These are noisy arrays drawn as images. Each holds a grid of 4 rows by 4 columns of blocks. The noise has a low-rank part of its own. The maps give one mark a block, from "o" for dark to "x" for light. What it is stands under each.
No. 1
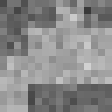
o o x o
o x x x
x x x x
x o o o
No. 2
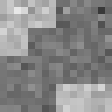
x x o o
x o o o
o o o o
o o x x
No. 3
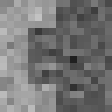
x x o o
x o o o
x o o o
x x o o
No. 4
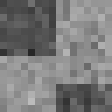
o o x x
o o x x
x x x x
x x o o
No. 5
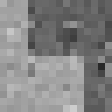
x o o o
x o o o
x x x o
x x x o
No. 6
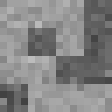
x x x o
x o x o
x x o o
o x x x
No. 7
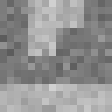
o x x o
o x o o
o o o o
x x x x
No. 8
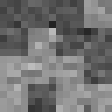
o o o x
o x o o
x x x o
x o x x
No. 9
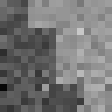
o x x x
o o x x
o o x x
o o o x
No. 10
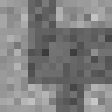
x o x x
x o o o
x o o o
x x o x
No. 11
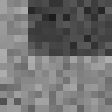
x o o o
x o o o
x x x x
x x x x
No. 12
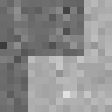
o o o x
o o o x
o x x x
o x x x
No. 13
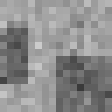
x x x x
o x x x
o x o o
x x o o
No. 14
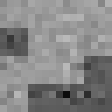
x x x x
o x x x
x x x o
x o o o
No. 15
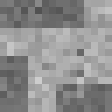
o o o x
x x x x
o x x x
o x o o
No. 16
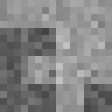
x x x x
o o x x
o x x x
o o x o
